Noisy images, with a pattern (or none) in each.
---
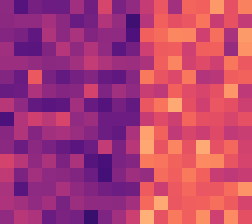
a sharp edge
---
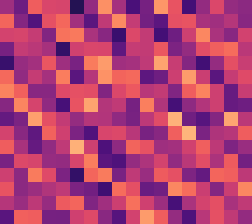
diagonal stripes
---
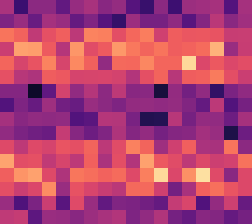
horizontal stripes
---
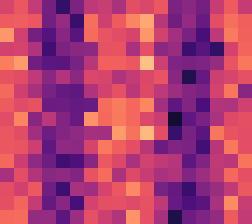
vertical stripes
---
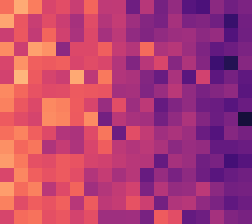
a smooth slope
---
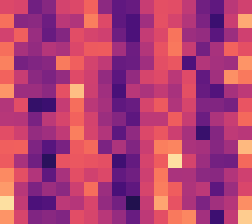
vertical stripes
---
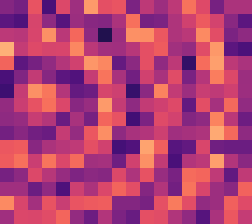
rings round one point
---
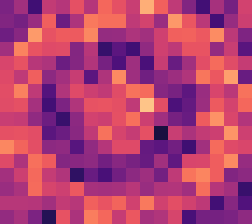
rings round one point
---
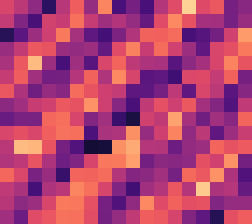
diagonal stripes
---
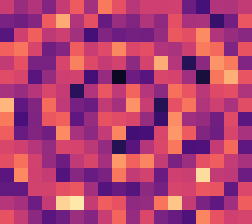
rings round one point
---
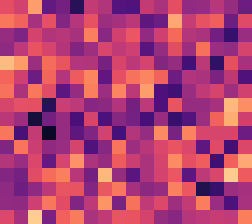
only noise
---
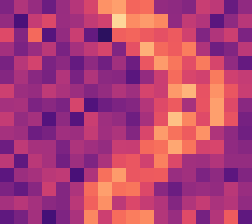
a wavy band
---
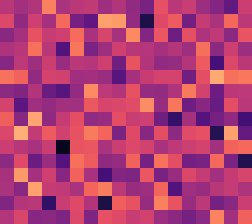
only noise
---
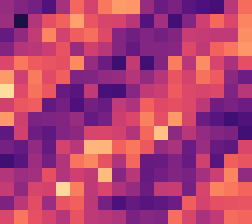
diagonal stripes
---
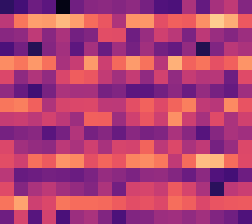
horizontal stripes
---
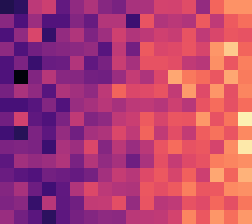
a smooth slope
